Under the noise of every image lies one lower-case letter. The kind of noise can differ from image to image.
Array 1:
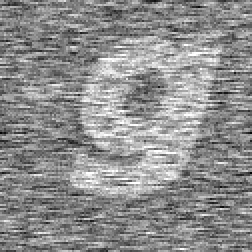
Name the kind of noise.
streaked along the rows
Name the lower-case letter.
g
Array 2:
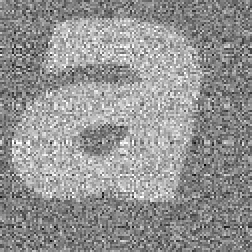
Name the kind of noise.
low rank plus noise
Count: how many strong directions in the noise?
one
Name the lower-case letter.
a
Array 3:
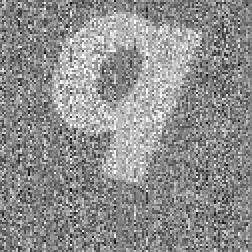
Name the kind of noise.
columns of uneven size
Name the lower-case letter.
q
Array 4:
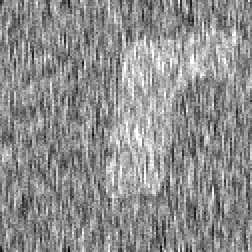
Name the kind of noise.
streaked along the columns
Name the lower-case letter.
r
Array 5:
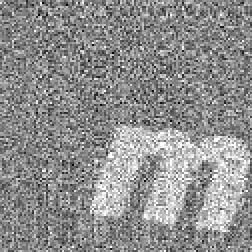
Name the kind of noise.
low rank plus noise
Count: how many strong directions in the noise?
two
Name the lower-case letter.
m
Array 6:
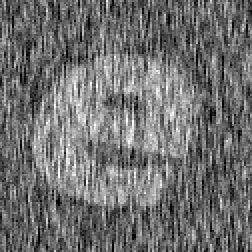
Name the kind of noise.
streaked along the columns
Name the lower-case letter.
e
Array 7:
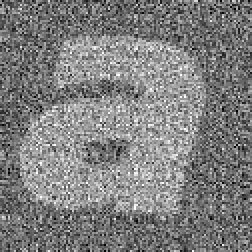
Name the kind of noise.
low rank plus noise
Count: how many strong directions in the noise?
three or four
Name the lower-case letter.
a
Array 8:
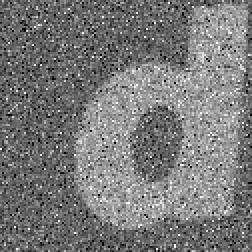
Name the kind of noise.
heavy tails
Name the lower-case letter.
d
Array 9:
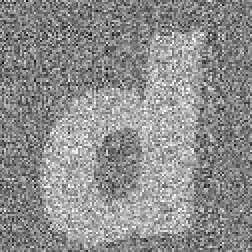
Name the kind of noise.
low rank plus noise
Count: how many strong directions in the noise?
three or four
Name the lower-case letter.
d
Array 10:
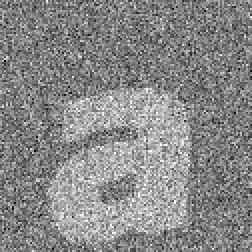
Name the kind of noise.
independent entries
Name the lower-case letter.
a
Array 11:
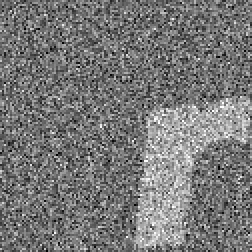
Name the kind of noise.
independent entries
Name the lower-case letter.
r
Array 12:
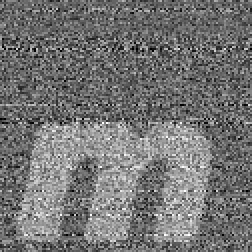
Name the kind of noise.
rows of uneven size
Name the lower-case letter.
m
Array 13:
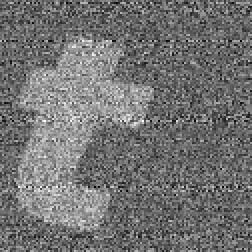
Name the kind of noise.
rows of uneven size
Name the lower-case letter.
t
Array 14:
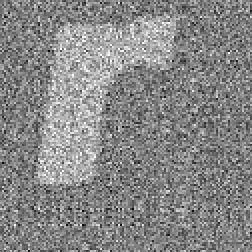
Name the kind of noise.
low rank plus noise
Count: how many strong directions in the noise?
three or four
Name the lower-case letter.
r
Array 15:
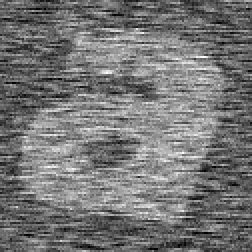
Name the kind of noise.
streaked along the rows
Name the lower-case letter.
a
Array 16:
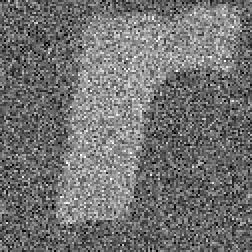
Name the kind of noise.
independent entries
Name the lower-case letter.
r
